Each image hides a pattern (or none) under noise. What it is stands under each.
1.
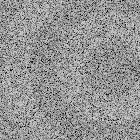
rings round one point
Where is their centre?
middle right
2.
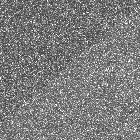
a sharp edge
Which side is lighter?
bottom right
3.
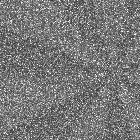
spokes from one point
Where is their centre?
middle right
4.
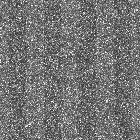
vertical stripes
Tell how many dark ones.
4
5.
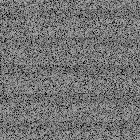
horizontal stripes
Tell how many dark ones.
5
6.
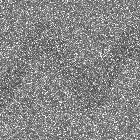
a wavy band
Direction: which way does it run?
left to right
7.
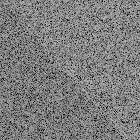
a sharp edge
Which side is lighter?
top right
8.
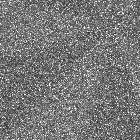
spokes from one point
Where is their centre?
top right
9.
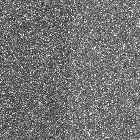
a sharp edge
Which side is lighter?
right
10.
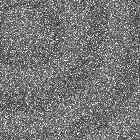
rings round one point
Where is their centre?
top left
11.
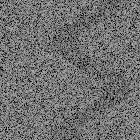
a wavy band
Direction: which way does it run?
top to bottom
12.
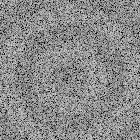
rings round one point
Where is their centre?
centre
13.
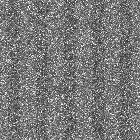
vertical stripes
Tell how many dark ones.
5
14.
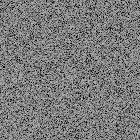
only noise
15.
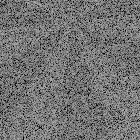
spokes from one point
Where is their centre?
top middle
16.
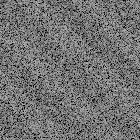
diagonal stripes
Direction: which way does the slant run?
top left to bottom right
